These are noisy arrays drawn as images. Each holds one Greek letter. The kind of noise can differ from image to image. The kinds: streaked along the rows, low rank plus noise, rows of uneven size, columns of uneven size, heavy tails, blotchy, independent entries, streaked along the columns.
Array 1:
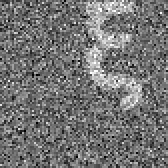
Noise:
independent entries
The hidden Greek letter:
xi
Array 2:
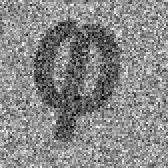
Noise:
independent entries
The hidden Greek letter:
phi
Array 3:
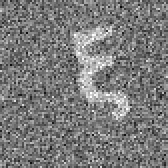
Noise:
independent entries
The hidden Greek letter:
xi
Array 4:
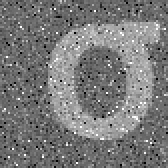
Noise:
heavy tails
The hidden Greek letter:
sigma
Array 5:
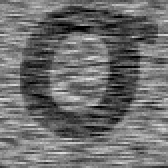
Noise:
streaked along the rows
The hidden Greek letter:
sigma
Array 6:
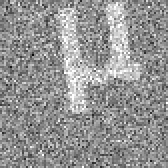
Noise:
independent entries
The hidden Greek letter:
mu
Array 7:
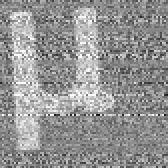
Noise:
rows of uneven size
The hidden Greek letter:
mu
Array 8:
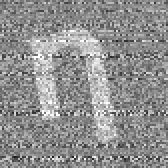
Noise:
rows of uneven size
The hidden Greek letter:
eta
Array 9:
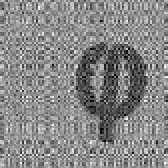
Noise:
low rank plus noise
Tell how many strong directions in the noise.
one
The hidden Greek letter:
phi
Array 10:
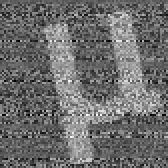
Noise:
rows of uneven size
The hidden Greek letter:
mu
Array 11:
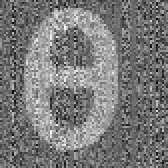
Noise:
columns of uneven size
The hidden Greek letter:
theta
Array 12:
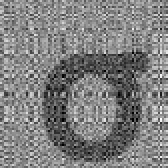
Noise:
low rank plus noise
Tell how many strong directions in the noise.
one
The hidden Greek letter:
sigma
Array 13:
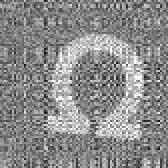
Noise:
low rank plus noise
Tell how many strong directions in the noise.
two
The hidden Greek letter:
omega
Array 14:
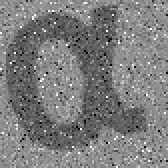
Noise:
heavy tails
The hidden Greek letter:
alpha
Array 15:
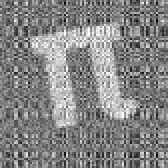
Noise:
low rank plus noise
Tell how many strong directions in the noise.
one
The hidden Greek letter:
pi
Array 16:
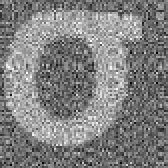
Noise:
low rank plus noise
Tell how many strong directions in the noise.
three or four
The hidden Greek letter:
sigma
